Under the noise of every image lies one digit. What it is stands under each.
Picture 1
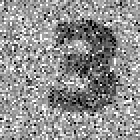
3
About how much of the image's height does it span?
two thirds
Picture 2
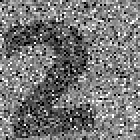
2
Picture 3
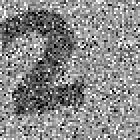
2
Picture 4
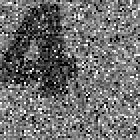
4
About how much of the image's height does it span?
two thirds
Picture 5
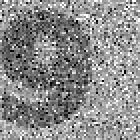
9
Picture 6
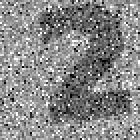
2
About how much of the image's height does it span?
nearly all
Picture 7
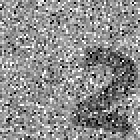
2
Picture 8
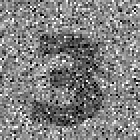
3
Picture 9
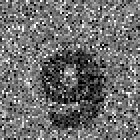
9
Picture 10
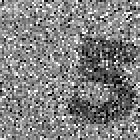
5
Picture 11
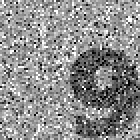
9
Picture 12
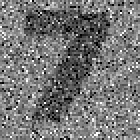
7
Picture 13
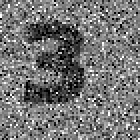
3
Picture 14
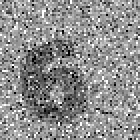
6
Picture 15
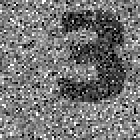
3
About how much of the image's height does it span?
two thirds
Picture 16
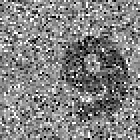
9
